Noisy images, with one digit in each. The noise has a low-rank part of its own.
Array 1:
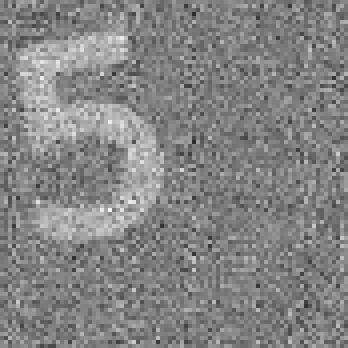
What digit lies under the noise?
5
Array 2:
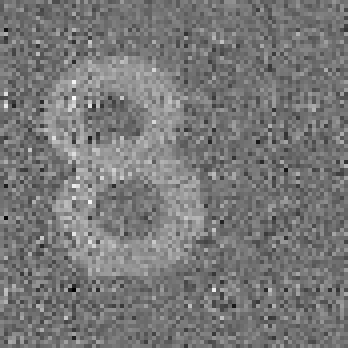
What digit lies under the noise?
8
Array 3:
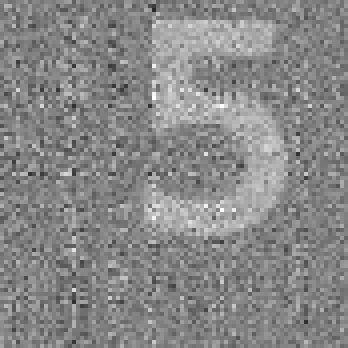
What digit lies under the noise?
5
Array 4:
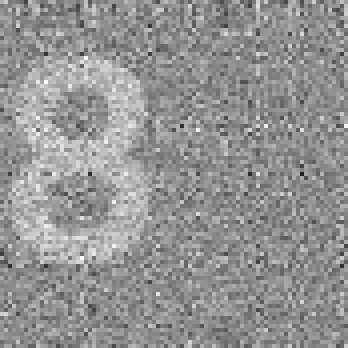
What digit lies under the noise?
8
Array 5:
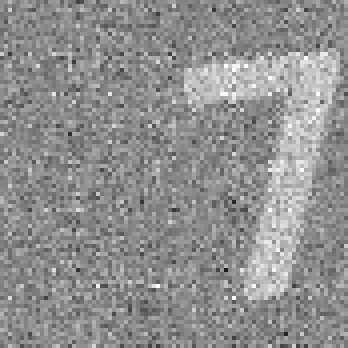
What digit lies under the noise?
7
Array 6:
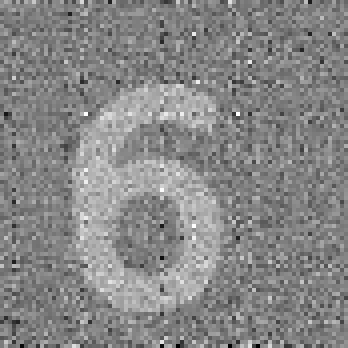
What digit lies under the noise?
6
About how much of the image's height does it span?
two thirds
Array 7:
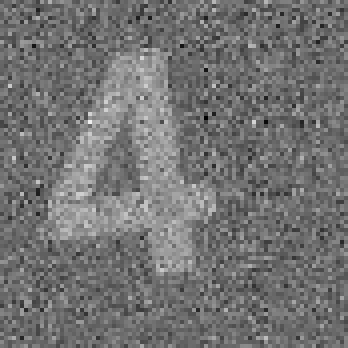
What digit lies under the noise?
4
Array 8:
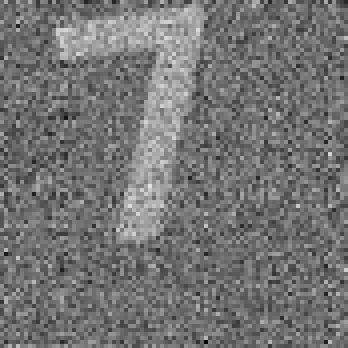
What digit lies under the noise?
7
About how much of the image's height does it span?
two thirds
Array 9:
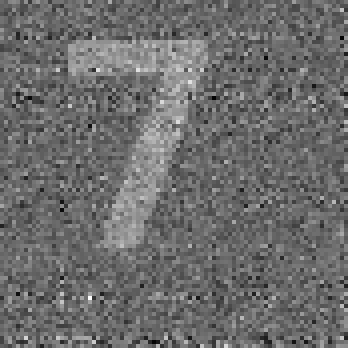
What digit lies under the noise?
7
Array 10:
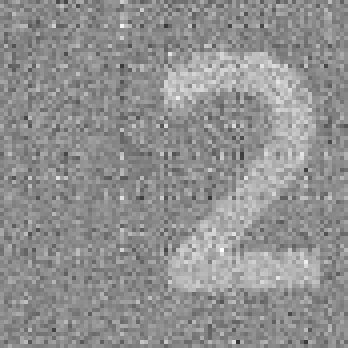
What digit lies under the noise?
2
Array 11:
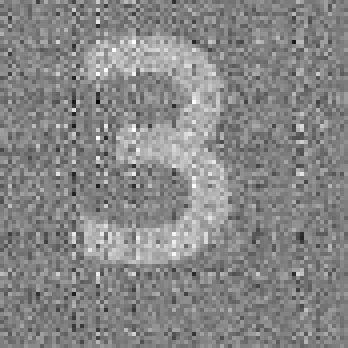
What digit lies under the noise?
3
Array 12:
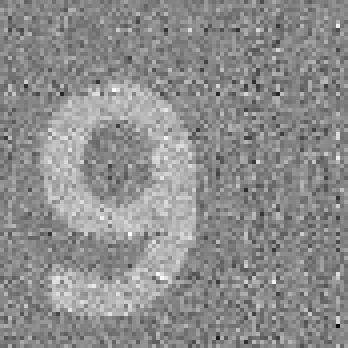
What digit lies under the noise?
9
